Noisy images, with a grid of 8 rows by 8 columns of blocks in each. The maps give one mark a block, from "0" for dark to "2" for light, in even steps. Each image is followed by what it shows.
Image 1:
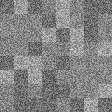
0 2 0 1 2 1 0 0
1 1 1 0 2 1 0 1
1 1 1 2 0 2 0 1
1 1 0 1 1 2 1 2
0 2 2 1 0 1 1 1
2 0 2 0 1 1 1 1
1 0 1 0 0 1 1 2
1 0 0 0 1 0 2 0
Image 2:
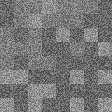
0 1 1 2 1 1 1 0
0 1 2 1 1 1 0 0
1 0 1 0 2 0 2 0
1 1 1 0 0 1 0 2
1 0 1 1 0 0 0 0
2 2 0 0 0 2 0 2
0 0 2 2 0 0 0 0
2 0 2 0 0 2 0 2
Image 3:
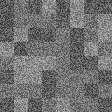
0 1 0 2 0 2 0 0
0 1 1 1 0 2 1 2
0 2 0 0 1 0 1 2
2 0 1 1 1 0 2 1
1 2 2 2 1 0 0 2
0 2 2 0 1 1 1 0
1 1 1 0 1 1 0 1
0 2 0 1 2 1 1 0
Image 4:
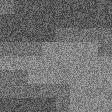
1 0 0 0 0 0 0 0
0 0 0 0 0 0 0 0
0 0 0 0 1 1 1 1
1 1 1 2 2 2 2 1
2 2 2 2 2 2 2 2
1 1 2 2 2 2 2 2
1 1 1 1 1 2 2 2
0 0 0 0 1 2 2 2
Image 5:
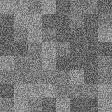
2 2 1 2 0 1 1 0
0 2 2 0 0 1 0 1
0 1 2 1 0 0 0 2
0 0 1 2 1 0 0 0
2 1 1 2 0 0 0 1
1 1 1 1 1 2 0 1
0 2 2 2 1 1 1 2
1 2 1 0 2 0 0 2
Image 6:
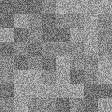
0 0 0 1 2 2 2 2
0 2 1 0 1 1 2 1
2 0 1 0 0 2 2 1
0 1 0 1 1 1 2 1
1 0 1 0 2 1 1 2
1 2 2 1 2 0 1 2
0 2 2 2 2 2 0 0
1 2 1 1 0 1 0 2
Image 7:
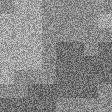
1 2 2 1 1 1 1 1
2 2 2 1 1 1 1 2
2 2 2 1 1 1 1 1
2 2 2 1 0 0 1 0
2 2 2 1 0 0 0 0
2 1 1 1 0 0 0 0
1 1 0 0 0 0 0 1
0 0 0 0 1 1 1 1
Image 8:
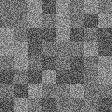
1 1 2 0 2 1 2 1
1 1 2 1 2 1 0 2
2 1 0 0 2 0 1 0
2 2 0 1 1 1 2 0
1 2 1 0 1 0 1 2
0 1 0 2 0 0 1 2
1 0 2 1 1 2 1 1
0 2 1 0 1 1 1 0
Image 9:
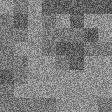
2 1 2 0 0 0 0 0
1 0 2 1 2 0 2 2
1 1 2 1 1 1 0 2
1 2 2 1 0 0 1 1
1 1 2 2 1 0 2 2
0 1 2 2 2 2 2 2
1 2 2 2 2 2 2 2
1 1 1 1 2 2 2 1
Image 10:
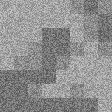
2 2 2 2 2 1 0 1
2 2 2 2 2 2 1 0
2 2 2 0 0 2 1 0
2 2 1 0 0 1 2 1
2 1 1 0 1 2 2 2
0 0 0 0 2 2 2 2
0 0 1 2 2 1 2 2
0 0 0 0 0 0 0 2
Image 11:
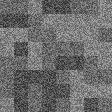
1 1 2 0 0 1 1 2
0 0 1 2 2 2 2 2
2 2 1 1 2 2 2 1
2 0 2 1 1 1 2 2
1 1 2 1 0 0 1 2
1 0 0 0 1 2 1 1
1 0 1 0 0 2 2 2
2 0 1 0 1 2 0 1
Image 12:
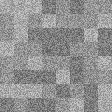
2 2 2 0 1 0 1 1
1 2 1 2 1 1 1 2
1 2 0 0 0 0 2 0
2 1 1 0 0 1 1 0
1 1 2 1 1 0 1 2
1 0 0 0 2 0 1 1
2 2 2 1 0 1 0 2
0 1 0 0 1 2 0 2
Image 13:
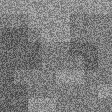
2 2 2 2 2 2 2 2
1 1 2 2 2 1 1 1
0 0 1 2 2 1 1 1
0 0 0 1 1 0 0 1
0 0 0 1 1 1 0 1
0 1 1 1 2 2 1 1
0 0 1 1 1 1 1 2
0 0 2 2 1 1 1 1
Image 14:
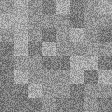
1 2 1 0 2 0 1 2
2 2 1 1 1 0 1 1
1 2 1 0 1 2 1 0
0 2 0 2 1 1 1 1
0 1 1 0 0 2 2 0
0 2 1 1 1 2 0 2
0 0 2 1 1 0 1 1
0 0 0 1 0 0 1 0
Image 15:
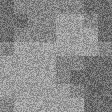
0 1 1 1 1 1 0 0
0 0 1 1 2 2 1 0
0 1 1 1 2 2 2 0
1 2 2 2 2 2 2 1
2 2 2 2 1 1 0 0
2 2 2 2 1 0 0 0
2 2 2 2 2 1 0 0
1 2 2 2 2 2 0 0
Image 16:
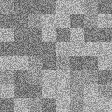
1 0 0 0 2 2 1 0
0 0 1 2 2 0 1 2
2 0 0 2 0 2 0 0
0 0 0 0 2 2 2 2
2 2 1 0 1 0 0 2
1 0 1 2 2 1 1 0
2 0 0 2 2 1 2 1
0 2 1 0 2 1 2 2
